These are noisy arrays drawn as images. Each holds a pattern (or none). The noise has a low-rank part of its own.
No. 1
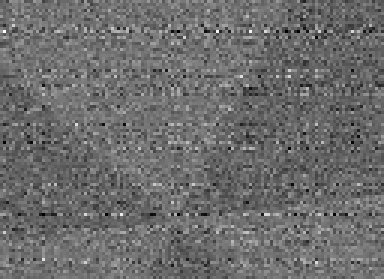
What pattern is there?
spokes from one point
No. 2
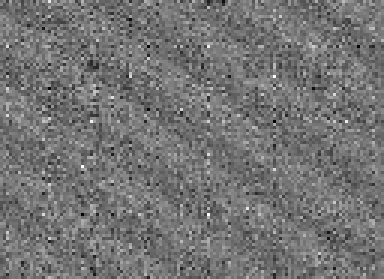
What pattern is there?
diagonal stripes
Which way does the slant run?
top left to bottom right
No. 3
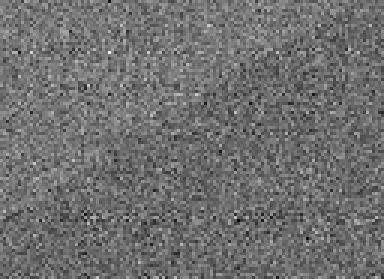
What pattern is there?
a sharp edge
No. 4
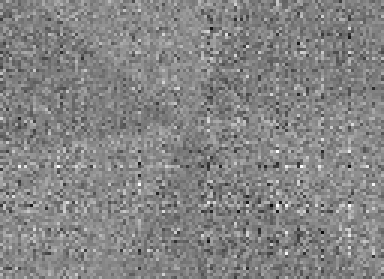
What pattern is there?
spokes from one point
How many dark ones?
3
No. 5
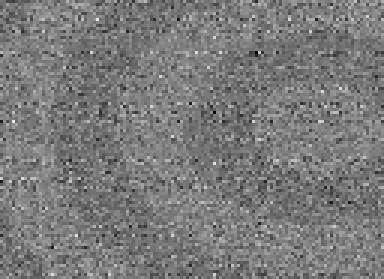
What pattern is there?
rings round one point
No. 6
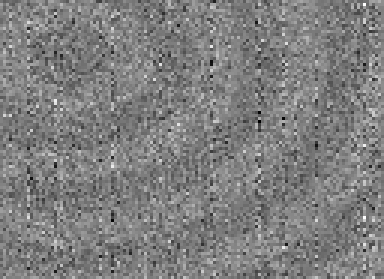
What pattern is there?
rings round one point
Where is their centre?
top left
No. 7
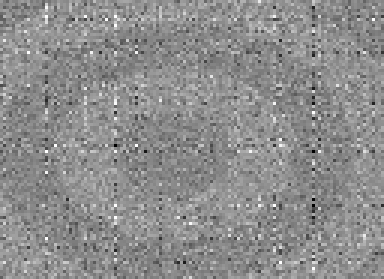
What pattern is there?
rings round one point
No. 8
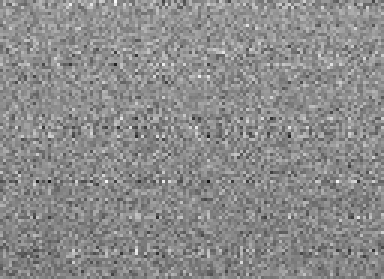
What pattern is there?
a smooth slope
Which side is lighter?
top
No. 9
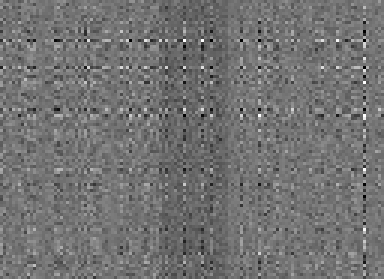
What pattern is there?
one vertical stripe
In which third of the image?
middle
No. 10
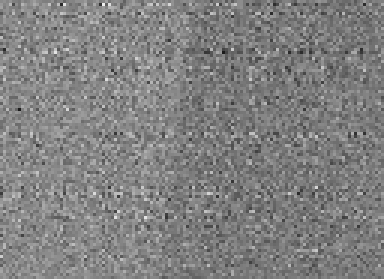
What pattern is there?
a sharp edge
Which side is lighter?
left
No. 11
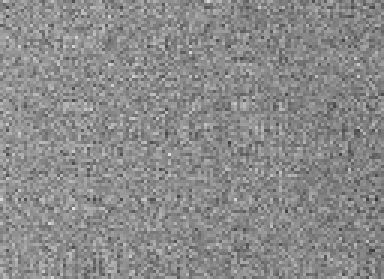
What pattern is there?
a smooth slope
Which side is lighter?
left
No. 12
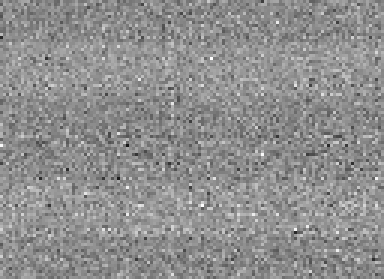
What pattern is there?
horizontal stripes
